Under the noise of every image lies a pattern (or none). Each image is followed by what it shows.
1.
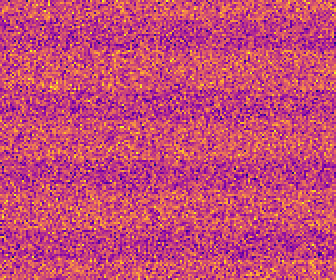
horizontal stripes
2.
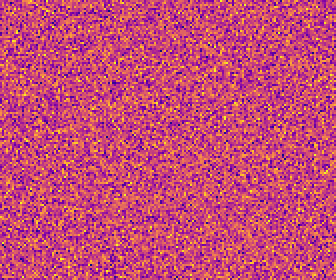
only noise
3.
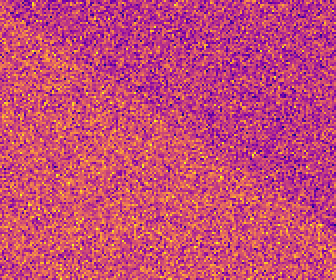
a sharp edge
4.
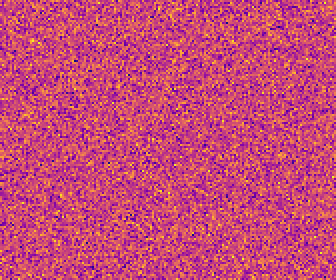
only noise
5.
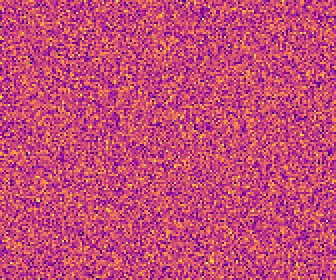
only noise
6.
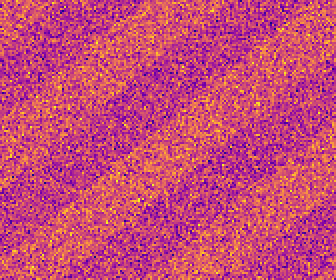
diagonal stripes
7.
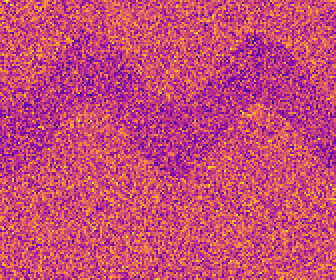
a wavy band
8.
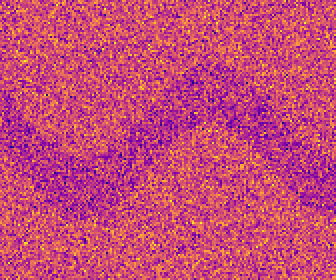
a wavy band
